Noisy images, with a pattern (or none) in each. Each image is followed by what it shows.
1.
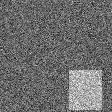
one block
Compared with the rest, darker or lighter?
lighter
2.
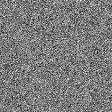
only noise
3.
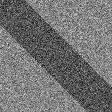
a diagonal band
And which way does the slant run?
top left to bottom right
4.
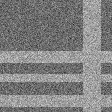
bands of rows crossing bands of columns
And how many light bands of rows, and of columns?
3 and 1
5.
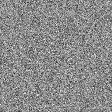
only noise
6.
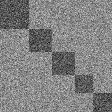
blocks along the diagonal
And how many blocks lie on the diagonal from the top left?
5
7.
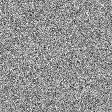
only noise
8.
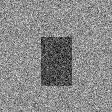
one block
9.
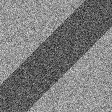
a diagonal band
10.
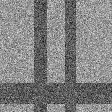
bands of rows crossing bands of columns
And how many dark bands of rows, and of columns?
1 and 2
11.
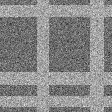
bands of rows crossing bands of columns
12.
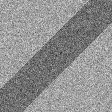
a diagonal band
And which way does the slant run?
bottom left to top right
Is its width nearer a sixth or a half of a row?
a half
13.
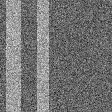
bands of columns
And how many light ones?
2
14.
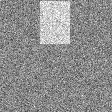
one block
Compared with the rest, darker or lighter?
lighter
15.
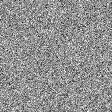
only noise
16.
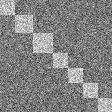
blocks along the diagonal
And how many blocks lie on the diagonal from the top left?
7
